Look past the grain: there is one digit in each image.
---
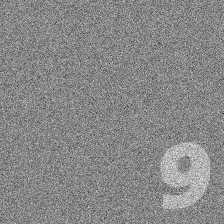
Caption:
light 9, bottom right
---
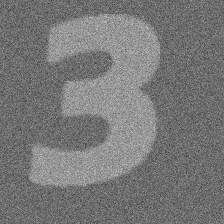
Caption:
light 3
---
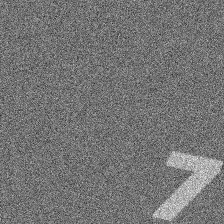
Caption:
light 7, bottom right
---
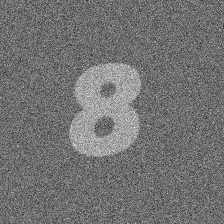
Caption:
light 8, centre
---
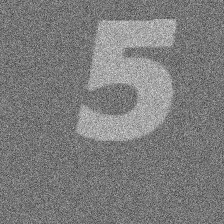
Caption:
light 5
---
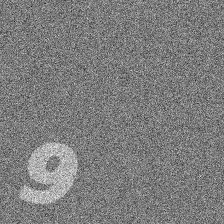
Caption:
light 9, bottom left
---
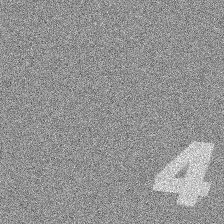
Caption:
light 4, bottom right
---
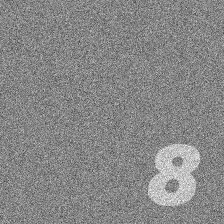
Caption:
light 8, bottom right
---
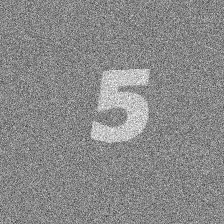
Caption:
light 5, centre
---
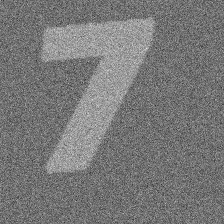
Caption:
light 7
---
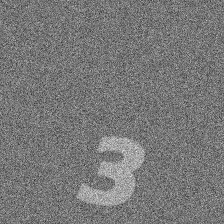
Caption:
light 3, bottom middle
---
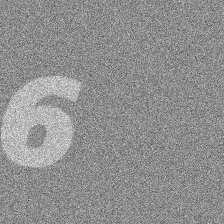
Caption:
light 6, middle left
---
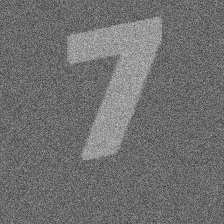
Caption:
light 7
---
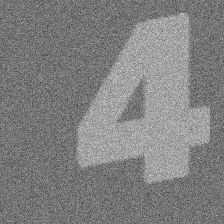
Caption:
light 4
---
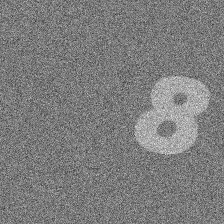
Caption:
light 8, middle right
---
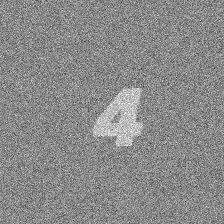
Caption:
light 4, centre
